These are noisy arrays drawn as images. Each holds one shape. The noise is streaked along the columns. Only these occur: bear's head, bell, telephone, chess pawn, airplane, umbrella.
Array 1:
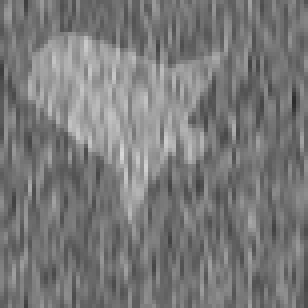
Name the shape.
bell
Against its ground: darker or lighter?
lighter
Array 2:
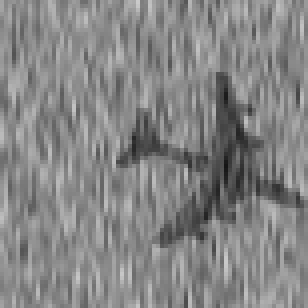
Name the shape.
airplane
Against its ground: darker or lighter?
darker
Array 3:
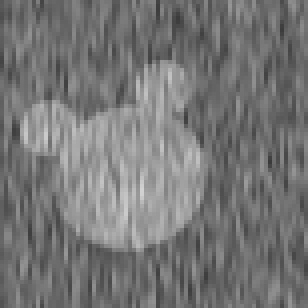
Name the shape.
bear's head
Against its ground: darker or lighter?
lighter
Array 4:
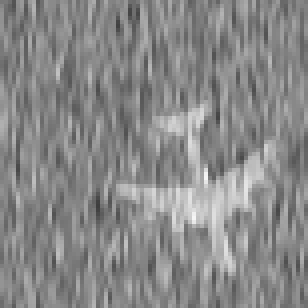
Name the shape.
airplane
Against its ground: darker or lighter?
lighter
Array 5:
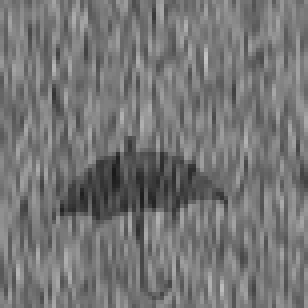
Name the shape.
umbrella
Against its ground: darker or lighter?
darker
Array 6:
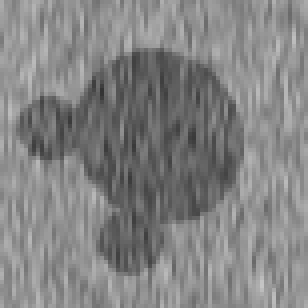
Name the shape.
bear's head
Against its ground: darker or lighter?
darker
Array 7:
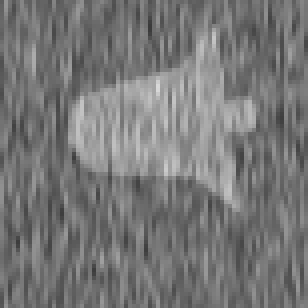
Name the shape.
bell
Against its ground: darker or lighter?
lighter
